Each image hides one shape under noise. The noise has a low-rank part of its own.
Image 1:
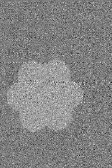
flower
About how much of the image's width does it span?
two thirds
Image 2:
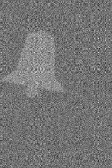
bell
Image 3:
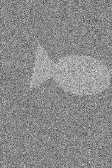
fish
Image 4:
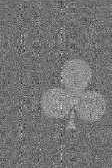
club
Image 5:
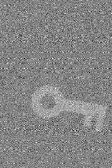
key
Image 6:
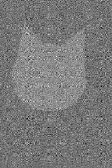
cat's head
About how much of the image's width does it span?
two thirds
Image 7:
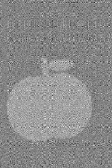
apple
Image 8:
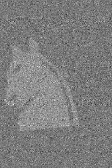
chess knight
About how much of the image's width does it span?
two thirds
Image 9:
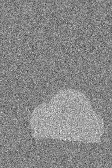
cloud
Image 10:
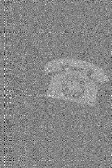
telephone
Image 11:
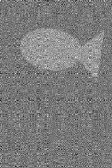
fish
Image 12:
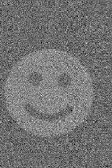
smiling face
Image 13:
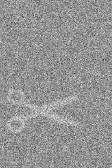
pair of scissors
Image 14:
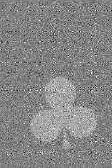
club
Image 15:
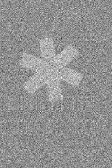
asterisk
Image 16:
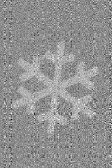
snowflake
